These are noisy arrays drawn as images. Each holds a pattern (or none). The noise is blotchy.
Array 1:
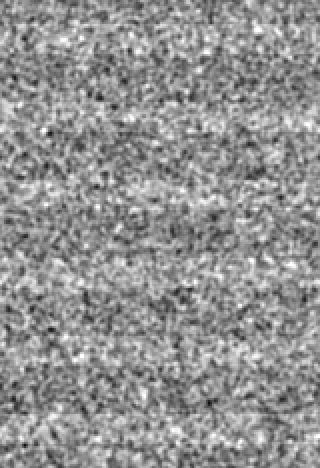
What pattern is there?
horizontal stripes
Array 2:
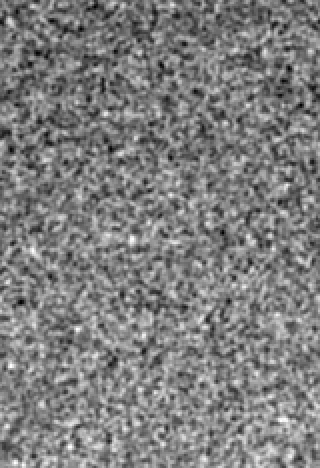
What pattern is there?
a smooth slope
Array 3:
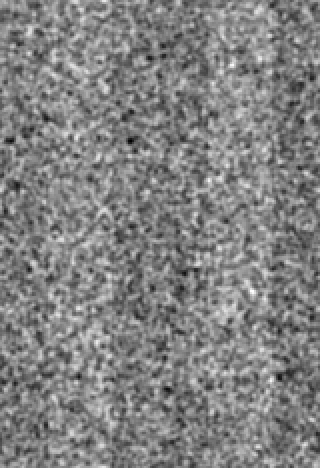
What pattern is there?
vertical stripes
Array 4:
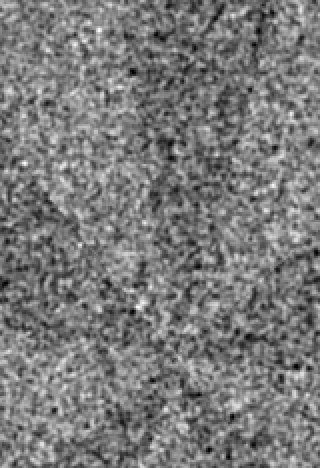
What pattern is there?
spokes from one point
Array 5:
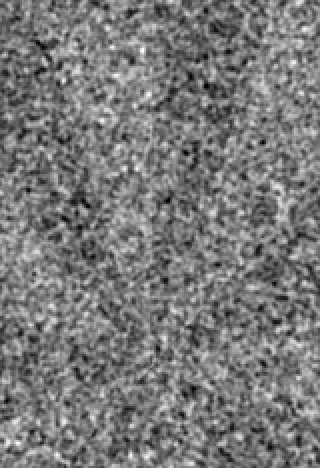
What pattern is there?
spokes from one point
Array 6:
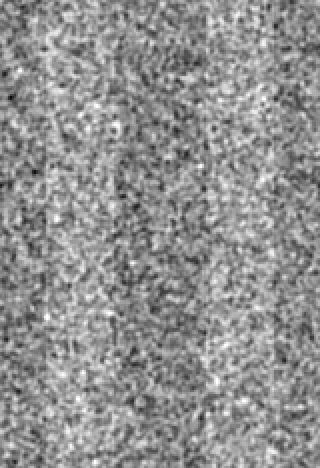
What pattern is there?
vertical stripes
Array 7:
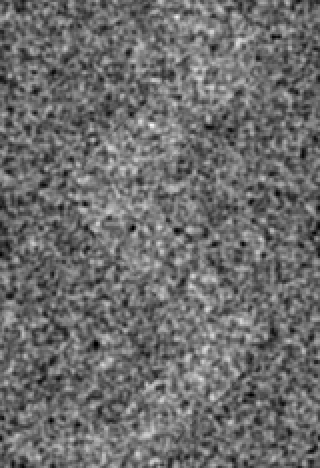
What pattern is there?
a wavy band
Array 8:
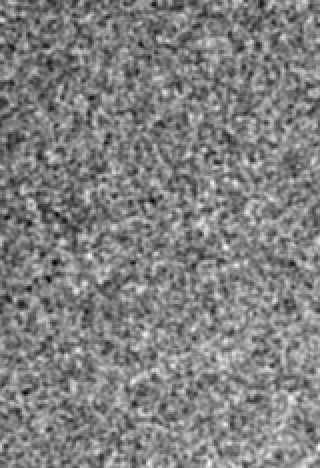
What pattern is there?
a smooth slope
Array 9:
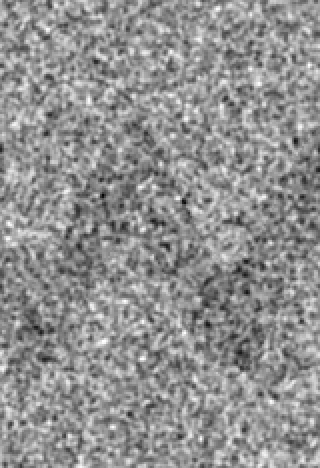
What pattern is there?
a wavy band
